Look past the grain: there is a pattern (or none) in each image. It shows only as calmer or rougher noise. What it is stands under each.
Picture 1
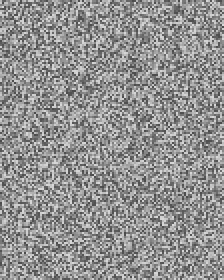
only noise
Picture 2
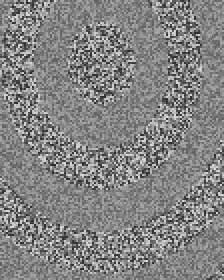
rings round one point
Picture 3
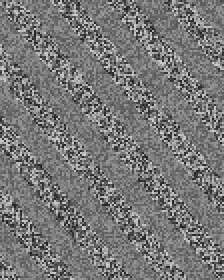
diagonal stripes
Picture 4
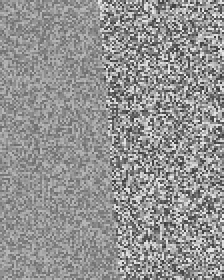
a sharp edge
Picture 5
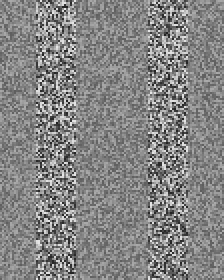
vertical stripes
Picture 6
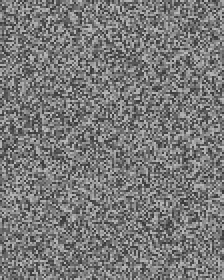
only noise
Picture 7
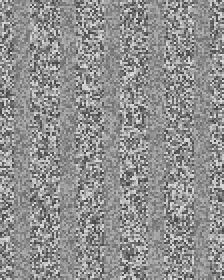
vertical stripes
